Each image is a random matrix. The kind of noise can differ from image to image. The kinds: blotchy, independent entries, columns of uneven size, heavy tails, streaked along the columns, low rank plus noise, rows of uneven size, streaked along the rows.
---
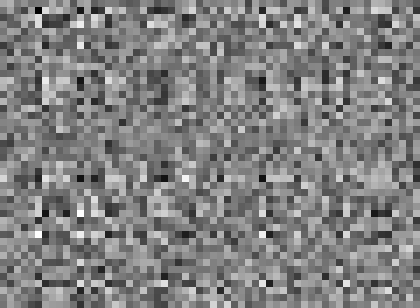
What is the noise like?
low rank plus noise
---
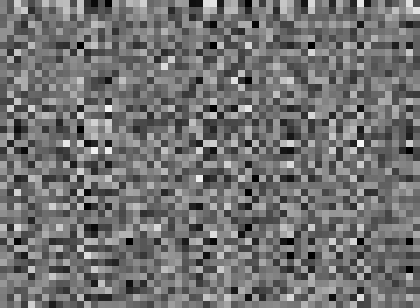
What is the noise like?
low rank plus noise
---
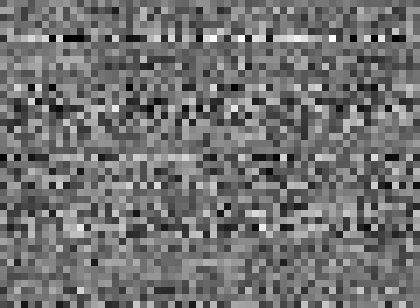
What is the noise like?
rows of uneven size
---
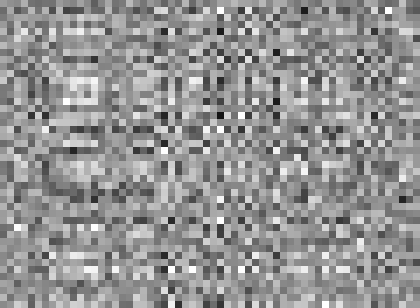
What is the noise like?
low rank plus noise
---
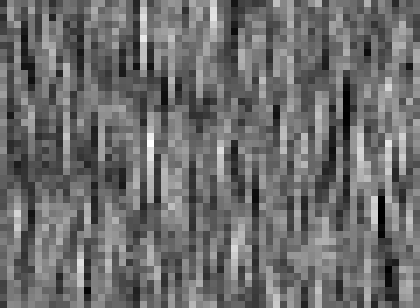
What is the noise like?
streaked along the columns
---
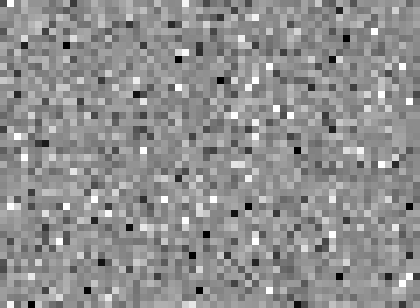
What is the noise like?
heavy tails
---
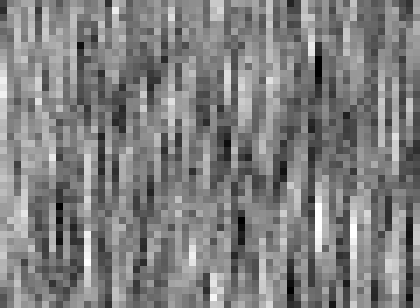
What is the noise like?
streaked along the columns
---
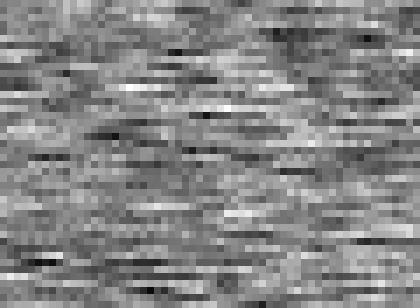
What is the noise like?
streaked along the rows
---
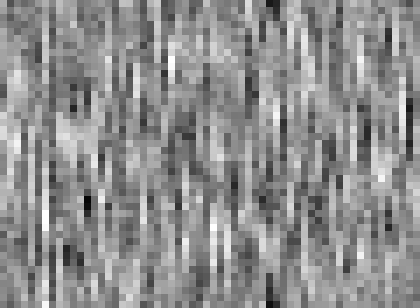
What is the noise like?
streaked along the columns
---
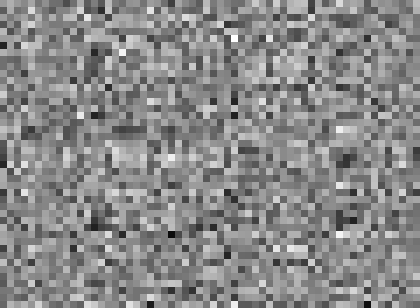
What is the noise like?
low rank plus noise
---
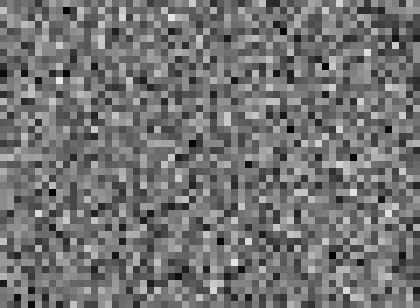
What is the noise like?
independent entries
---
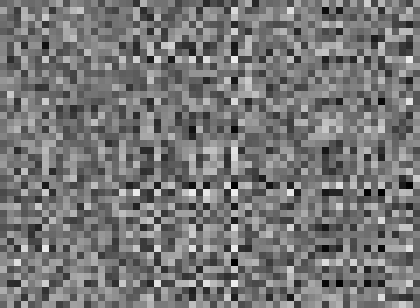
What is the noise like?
low rank plus noise
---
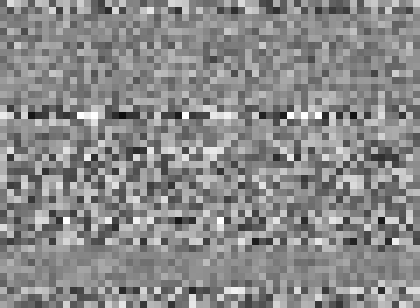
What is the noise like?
rows of uneven size
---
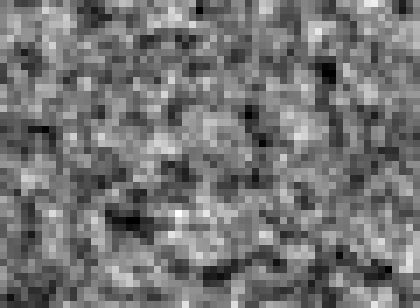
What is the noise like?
blotchy
